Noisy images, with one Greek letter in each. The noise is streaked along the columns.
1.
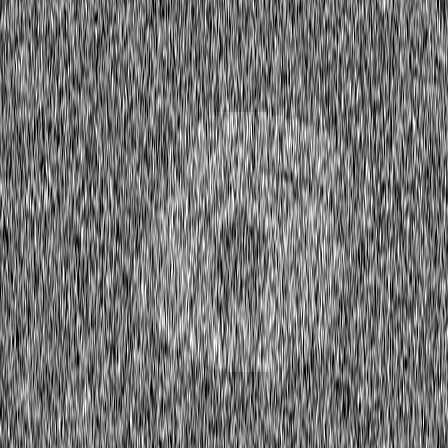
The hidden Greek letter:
delta
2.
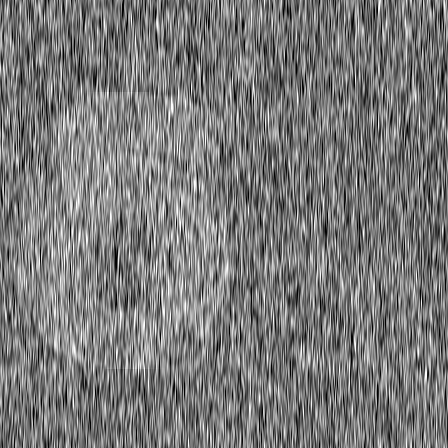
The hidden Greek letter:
delta
